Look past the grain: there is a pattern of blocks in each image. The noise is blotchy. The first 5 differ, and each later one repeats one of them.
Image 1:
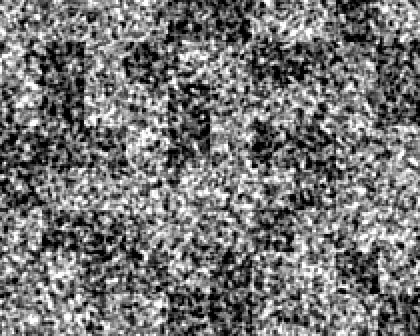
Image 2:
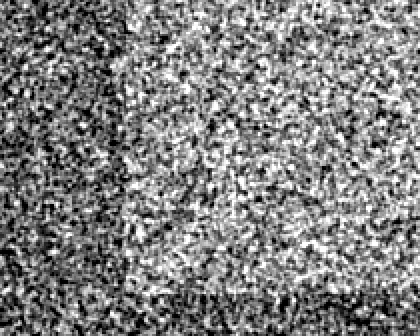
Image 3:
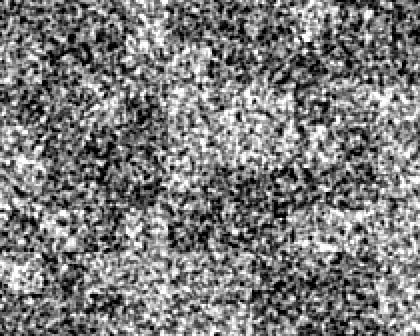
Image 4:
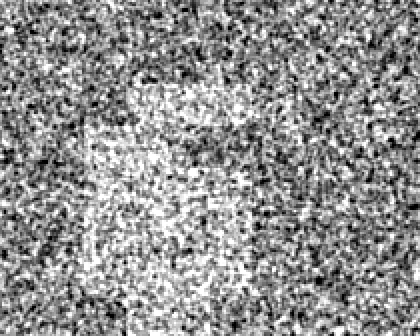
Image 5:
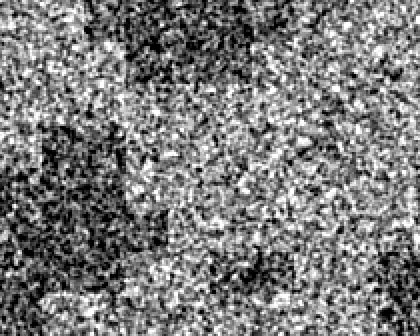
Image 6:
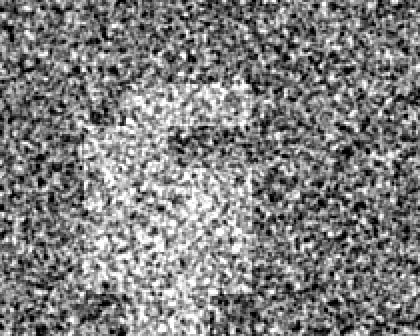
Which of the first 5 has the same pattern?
4
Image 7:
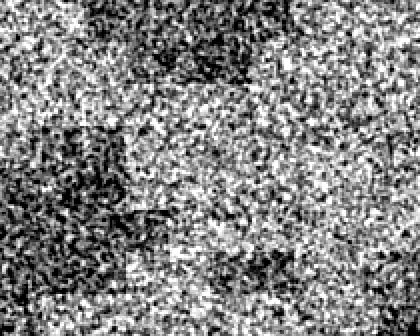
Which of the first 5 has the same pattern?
5
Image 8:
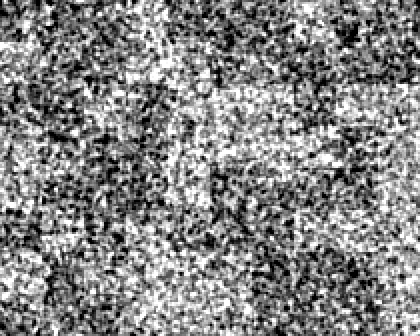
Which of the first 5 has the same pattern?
3
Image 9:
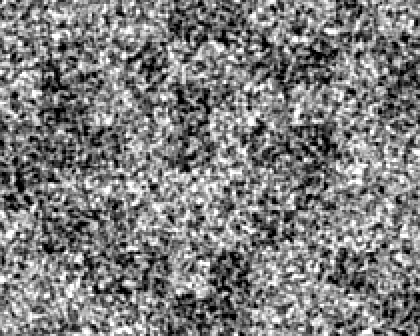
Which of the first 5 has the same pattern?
1
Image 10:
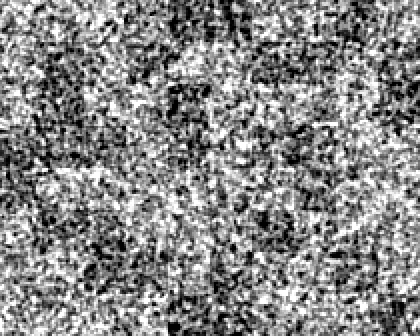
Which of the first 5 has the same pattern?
1
